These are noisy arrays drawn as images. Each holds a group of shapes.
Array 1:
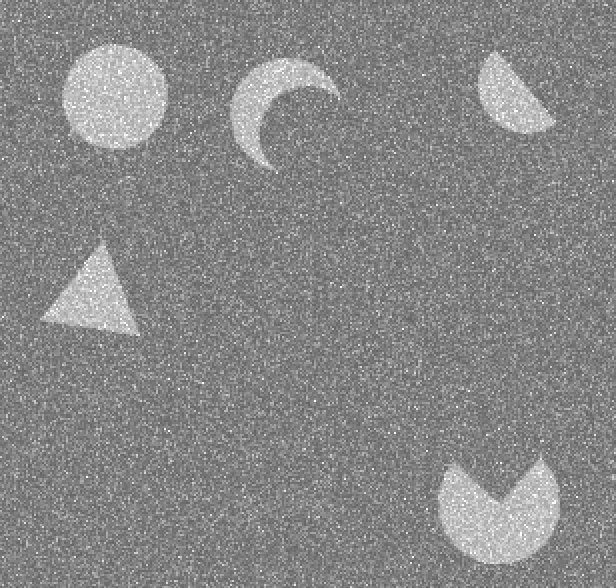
top left: disc; top middle: crescent; top right: half disc; middle left: triangle; bottom right: disc with a wedge cut out
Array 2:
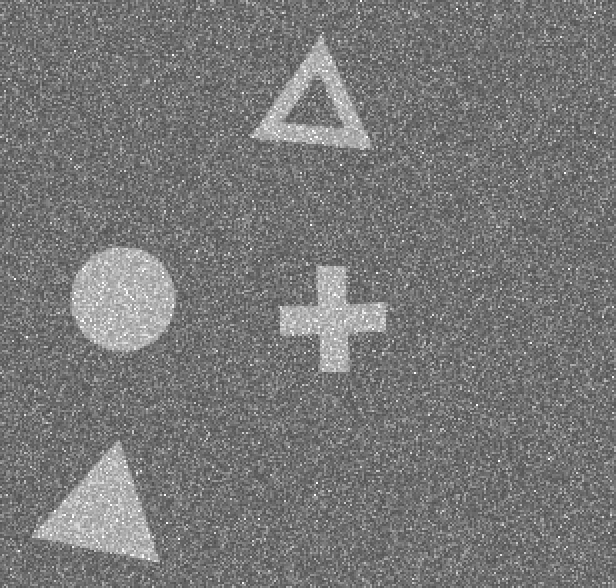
top middle: triangle frame; middle left: disc; centre: cross; bottom left: triangle
